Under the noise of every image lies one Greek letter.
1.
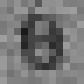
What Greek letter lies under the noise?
theta
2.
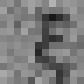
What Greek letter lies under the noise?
xi
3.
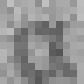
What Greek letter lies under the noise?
alpha
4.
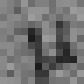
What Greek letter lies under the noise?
mu
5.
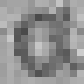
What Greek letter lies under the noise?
alpha
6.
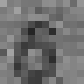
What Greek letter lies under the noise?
delta
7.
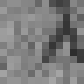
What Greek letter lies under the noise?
lambda
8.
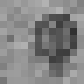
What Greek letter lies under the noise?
phi
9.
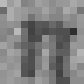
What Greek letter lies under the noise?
pi
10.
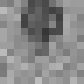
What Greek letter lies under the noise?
phi
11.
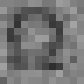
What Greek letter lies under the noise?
omega
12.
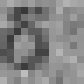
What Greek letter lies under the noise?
delta
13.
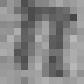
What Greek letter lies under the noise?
pi
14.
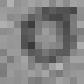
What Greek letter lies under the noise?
sigma
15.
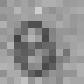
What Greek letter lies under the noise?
theta
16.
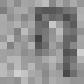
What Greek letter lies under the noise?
eta
